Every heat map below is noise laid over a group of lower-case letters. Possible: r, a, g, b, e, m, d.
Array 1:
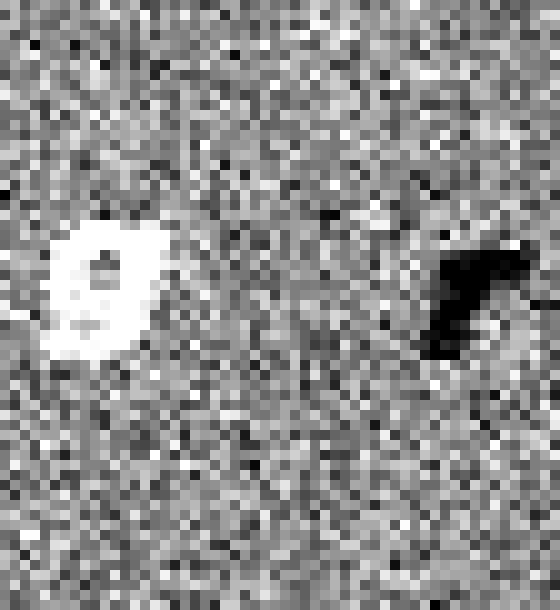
middle left: light g; middle right: dark r
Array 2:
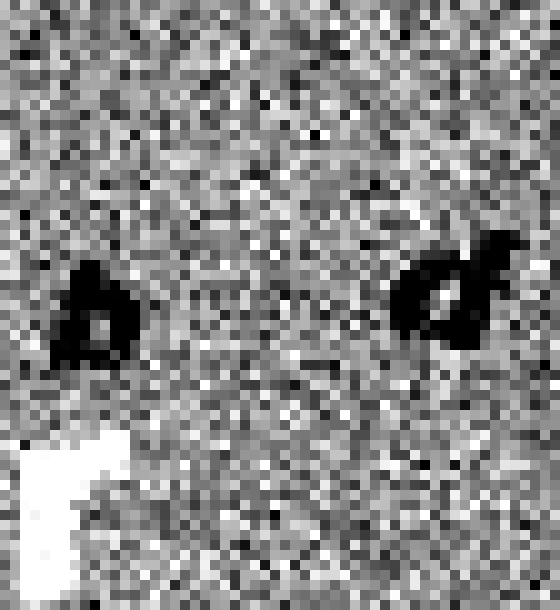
middle left: dark b; middle right: dark d; bottom left: light r
